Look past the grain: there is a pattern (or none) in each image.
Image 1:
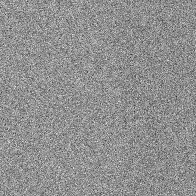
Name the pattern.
a sharp edge
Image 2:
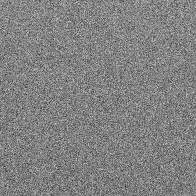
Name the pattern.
a smooth slope
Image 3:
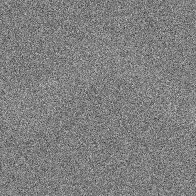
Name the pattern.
a wavy band
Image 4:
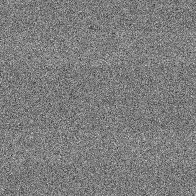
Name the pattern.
horizontal stripes
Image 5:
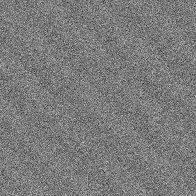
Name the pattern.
diagonal stripes
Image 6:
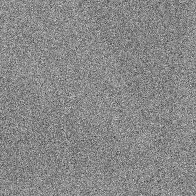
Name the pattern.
spokes from one point
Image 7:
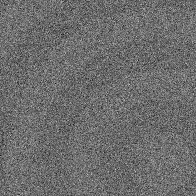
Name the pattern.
rings round one point
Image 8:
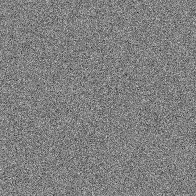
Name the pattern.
only noise
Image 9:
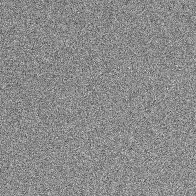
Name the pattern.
a smooth slope
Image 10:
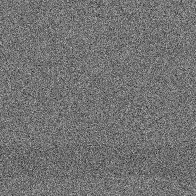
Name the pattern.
one horizontal stripe
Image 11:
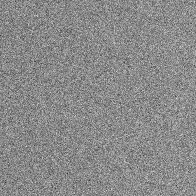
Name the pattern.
a smooth slope
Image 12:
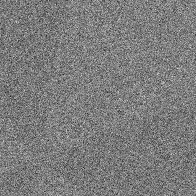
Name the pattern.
spokes from one point
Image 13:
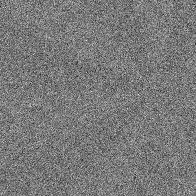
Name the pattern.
spokes from one point
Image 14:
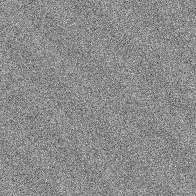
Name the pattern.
diagonal stripes
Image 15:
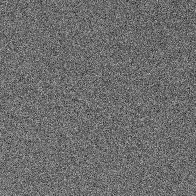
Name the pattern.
a smooth slope
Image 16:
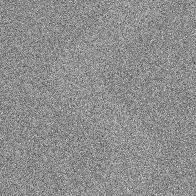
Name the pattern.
a wavy band
